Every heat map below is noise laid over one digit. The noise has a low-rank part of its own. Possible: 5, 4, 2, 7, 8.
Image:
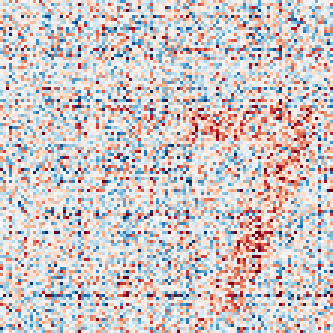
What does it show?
red 7
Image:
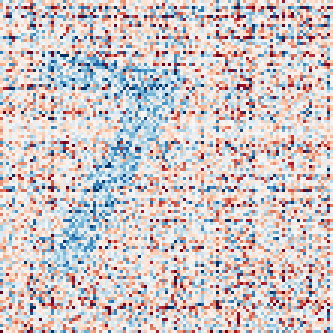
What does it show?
blue 7
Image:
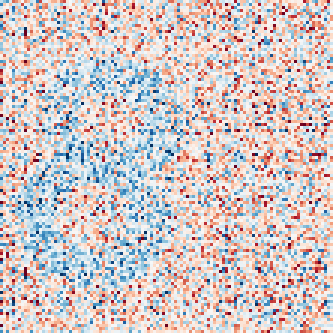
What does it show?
blue 8
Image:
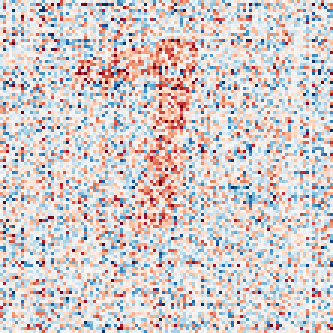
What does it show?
red 7
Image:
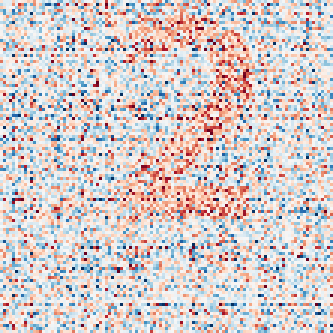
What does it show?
red 2
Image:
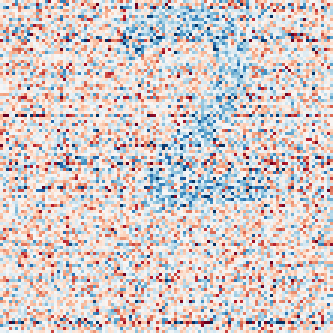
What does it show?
blue 2
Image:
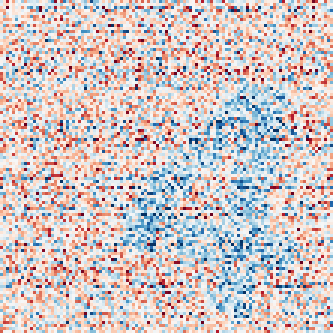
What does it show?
blue 4
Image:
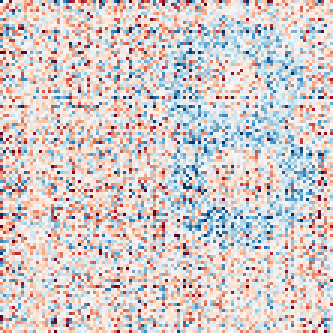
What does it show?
blue 8
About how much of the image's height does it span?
two thirds
